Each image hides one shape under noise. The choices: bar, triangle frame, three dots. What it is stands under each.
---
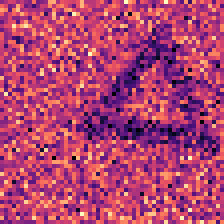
triangle frame
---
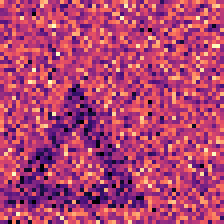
triangle frame
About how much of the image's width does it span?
two thirds
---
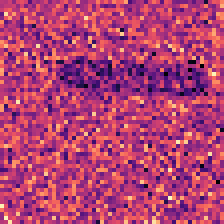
bar
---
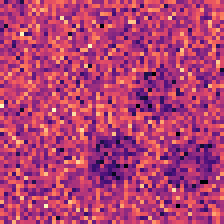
three dots
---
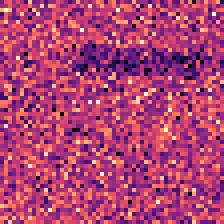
bar
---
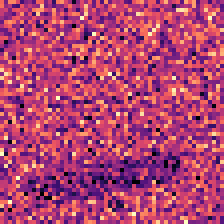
bar
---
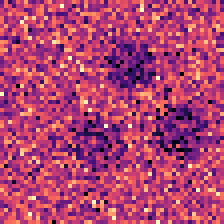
three dots
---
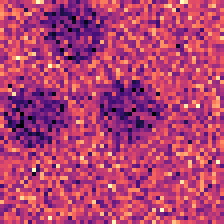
three dots
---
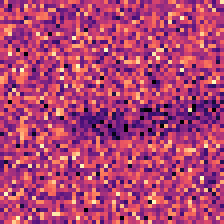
bar
